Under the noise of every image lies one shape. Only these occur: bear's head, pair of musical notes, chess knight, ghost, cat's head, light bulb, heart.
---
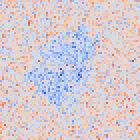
chess knight
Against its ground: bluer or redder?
bluer
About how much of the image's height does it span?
two thirds
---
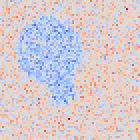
light bulb
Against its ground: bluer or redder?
bluer
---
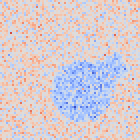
light bulb
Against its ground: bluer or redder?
bluer
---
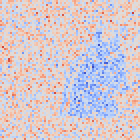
chess knight
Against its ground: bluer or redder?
bluer
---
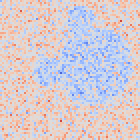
bear's head
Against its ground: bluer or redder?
bluer
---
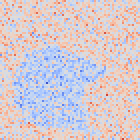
cat's head
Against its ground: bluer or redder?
bluer
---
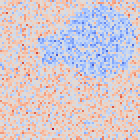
light bulb
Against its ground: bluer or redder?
bluer
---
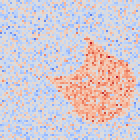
cat's head
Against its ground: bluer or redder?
redder
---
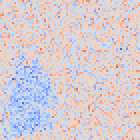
chess knight
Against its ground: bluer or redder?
bluer
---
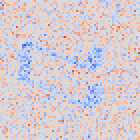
pair of musical notes
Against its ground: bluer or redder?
bluer
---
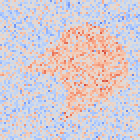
cat's head
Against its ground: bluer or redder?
redder
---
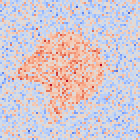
cat's head
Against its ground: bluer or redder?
redder
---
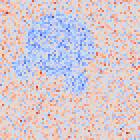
bear's head
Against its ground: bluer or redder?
bluer
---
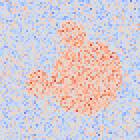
bear's head
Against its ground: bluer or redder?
redder
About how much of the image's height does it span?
two thirds
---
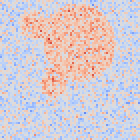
bear's head
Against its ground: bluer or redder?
redder
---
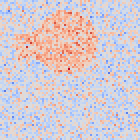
light bulb
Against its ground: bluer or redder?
redder
